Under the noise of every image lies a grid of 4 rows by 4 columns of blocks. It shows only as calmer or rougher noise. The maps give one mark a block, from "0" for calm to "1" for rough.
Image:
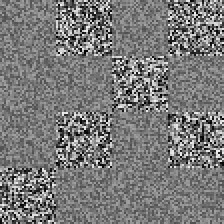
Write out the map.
0101
0010
0101
1000
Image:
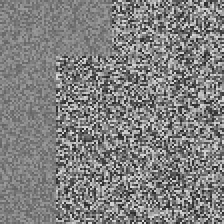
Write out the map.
0011
0111
0111
0111
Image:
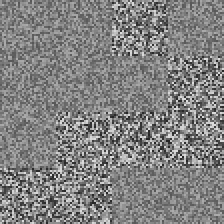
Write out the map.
0010
0001
0111
1100
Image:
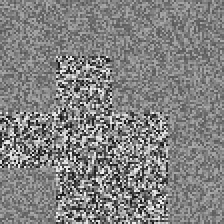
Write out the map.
0000
0100
1110
0110
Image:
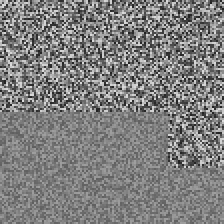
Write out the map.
1111
1111
0001
0000
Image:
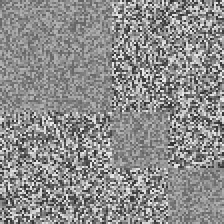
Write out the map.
0011
0011
1101
1110
